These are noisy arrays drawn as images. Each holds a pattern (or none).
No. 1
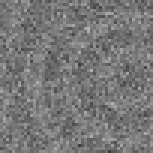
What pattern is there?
rings round one point
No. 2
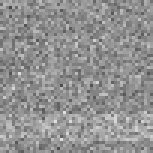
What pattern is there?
one horizontal stripe
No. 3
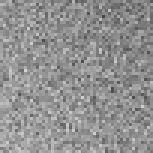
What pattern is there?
a smooth slope
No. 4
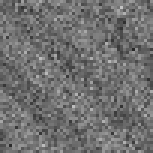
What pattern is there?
diagonal stripes
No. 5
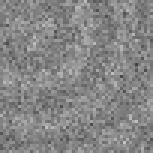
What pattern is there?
rings round one point
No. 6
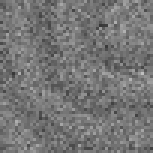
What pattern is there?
rings round one point
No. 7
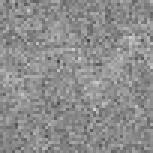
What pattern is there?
a wavy band
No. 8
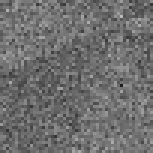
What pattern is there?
spokes from one point
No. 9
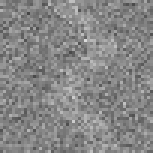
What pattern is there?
a wavy band
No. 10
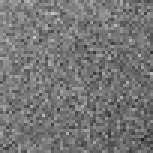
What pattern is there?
a smooth slope
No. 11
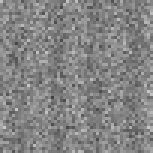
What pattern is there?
vertical stripes
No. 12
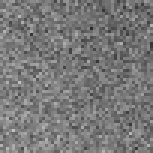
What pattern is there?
a smooth slope
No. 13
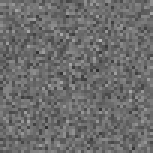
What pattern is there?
only noise
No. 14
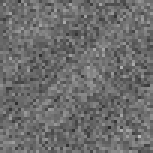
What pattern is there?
diagonal stripes
